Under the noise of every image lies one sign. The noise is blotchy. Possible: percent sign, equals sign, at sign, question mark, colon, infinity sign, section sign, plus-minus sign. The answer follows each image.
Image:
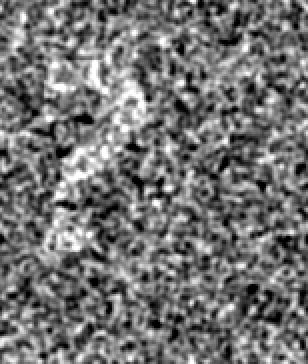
question mark
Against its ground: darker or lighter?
lighter
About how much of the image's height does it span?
half
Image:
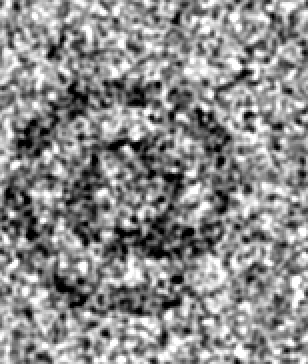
at sign
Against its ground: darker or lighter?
darker
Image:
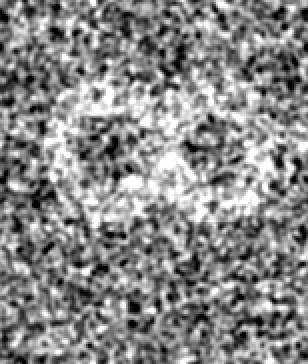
infinity sign
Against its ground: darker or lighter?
lighter
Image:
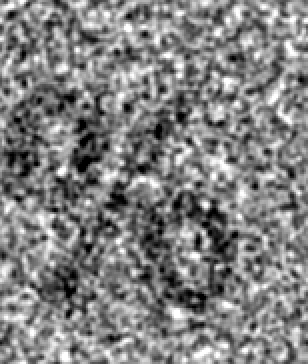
percent sign
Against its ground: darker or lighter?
darker
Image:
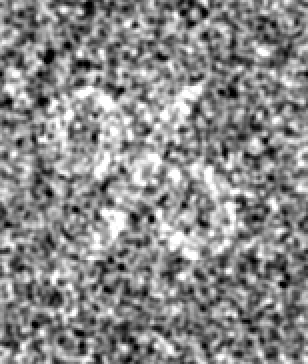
percent sign
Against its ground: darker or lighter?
lighter
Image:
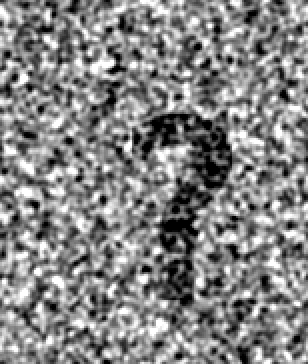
question mark
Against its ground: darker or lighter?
darker
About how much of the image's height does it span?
half
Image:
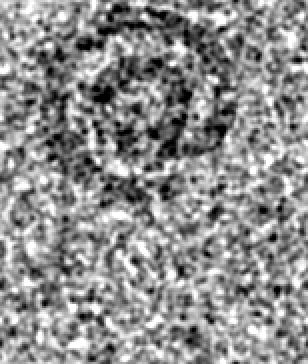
at sign
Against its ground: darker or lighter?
darker
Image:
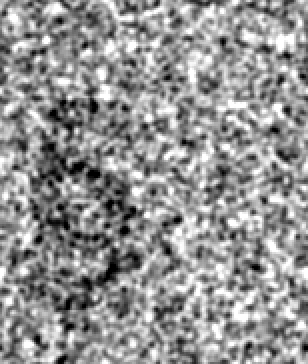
section sign
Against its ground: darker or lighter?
darker
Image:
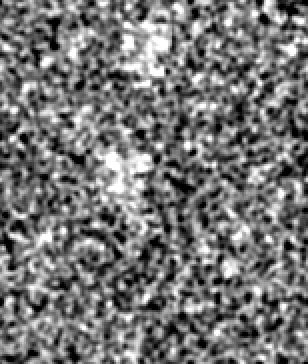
colon
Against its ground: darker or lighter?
lighter
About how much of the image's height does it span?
half
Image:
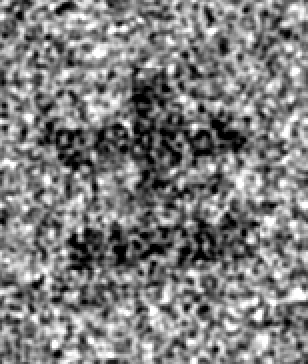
plus-minus sign
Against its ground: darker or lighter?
darker
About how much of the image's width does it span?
two thirds
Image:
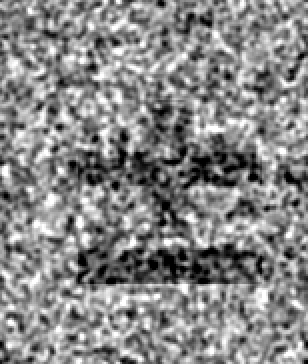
plus-minus sign
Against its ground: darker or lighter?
darker
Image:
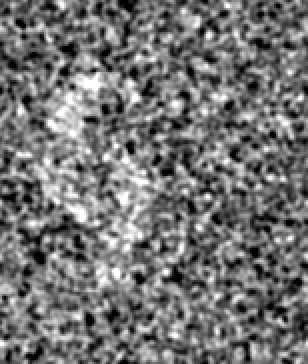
section sign
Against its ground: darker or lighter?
lighter
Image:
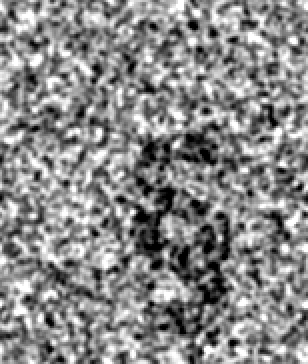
section sign
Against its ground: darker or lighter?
darker
